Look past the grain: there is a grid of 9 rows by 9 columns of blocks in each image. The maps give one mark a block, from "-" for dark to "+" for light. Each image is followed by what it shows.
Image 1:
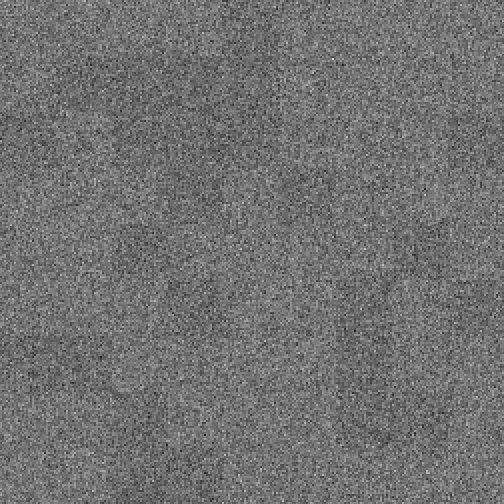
+ + + + - + + + +
+ - - - - + + + +
- + - - - + + + -
+ + + - + - + + +
+ + - + + + + - +
+ + + - + + - + -
- - + + + + - + +
+ + - + + + - - +
+ + - - + + + + +
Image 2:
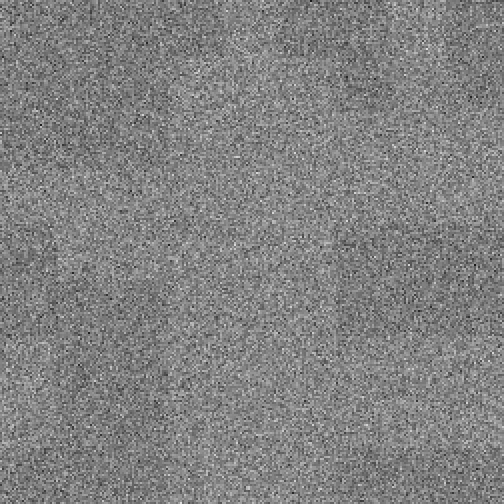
- - - - + - - + -
- - - + + + - + -
- - - + + + + + +
+ + + + + + + + +
- + + + + + - - -
- - - + + + - - -
+ - - + + + + + +
+ - - + + + + + +
- - - + + + - - -
